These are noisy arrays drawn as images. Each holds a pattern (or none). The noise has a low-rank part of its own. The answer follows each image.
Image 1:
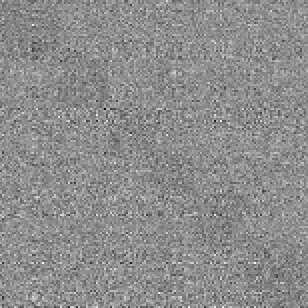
blocks along the diagonal
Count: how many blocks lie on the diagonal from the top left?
6
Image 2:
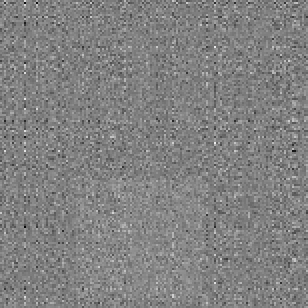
one block
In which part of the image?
bottom middle
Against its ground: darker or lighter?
lighter
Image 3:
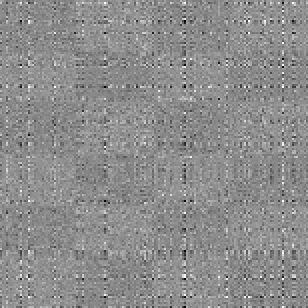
a checkerboard
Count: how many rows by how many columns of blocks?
6 by 4
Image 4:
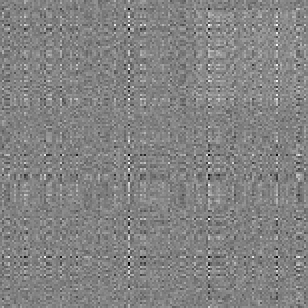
one block
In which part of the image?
top right
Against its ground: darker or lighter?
lighter
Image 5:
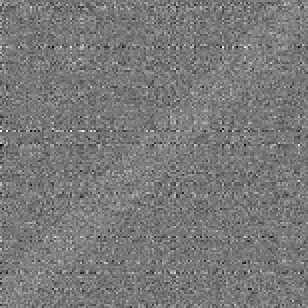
a diagonal band
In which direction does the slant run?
bottom left to top right
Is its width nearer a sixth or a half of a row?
a sixth
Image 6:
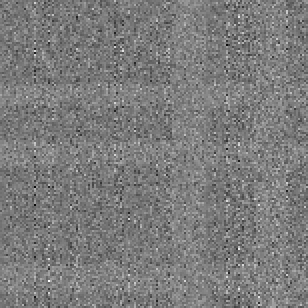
bands of rows crossing bands of columns
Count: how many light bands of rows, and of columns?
3 and 2
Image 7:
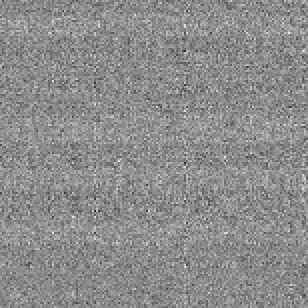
bands of rows
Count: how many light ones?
4
